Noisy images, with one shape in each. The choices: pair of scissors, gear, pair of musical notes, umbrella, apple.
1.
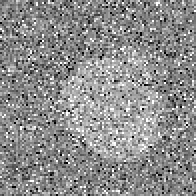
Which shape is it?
apple
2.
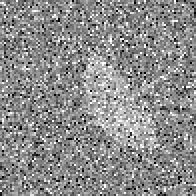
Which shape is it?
umbrella
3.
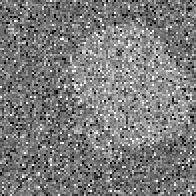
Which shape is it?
apple
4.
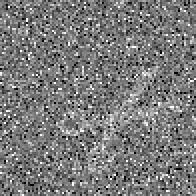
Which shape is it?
pair of scissors
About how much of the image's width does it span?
two thirds
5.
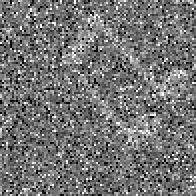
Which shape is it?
pair of musical notes
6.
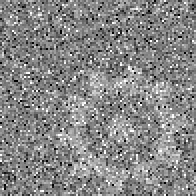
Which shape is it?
gear
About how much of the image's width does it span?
two thirds
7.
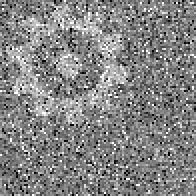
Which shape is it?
gear
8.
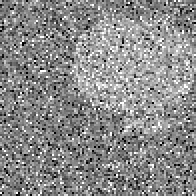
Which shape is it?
apple
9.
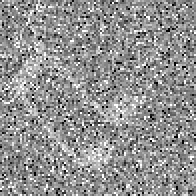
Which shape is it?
pair of musical notes
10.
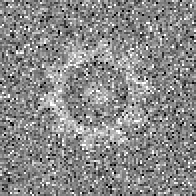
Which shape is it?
gear
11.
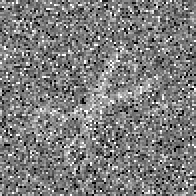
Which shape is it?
pair of scissors
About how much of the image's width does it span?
two thirds
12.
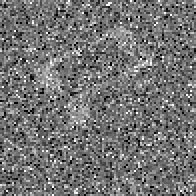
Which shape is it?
pair of musical notes
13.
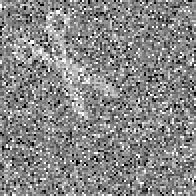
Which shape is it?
pair of scissors
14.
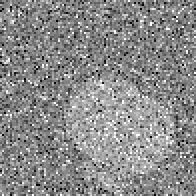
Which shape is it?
apple
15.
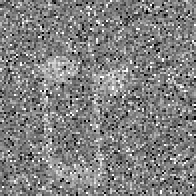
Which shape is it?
pair of musical notes
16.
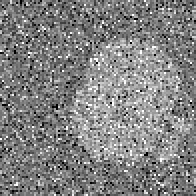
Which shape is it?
apple
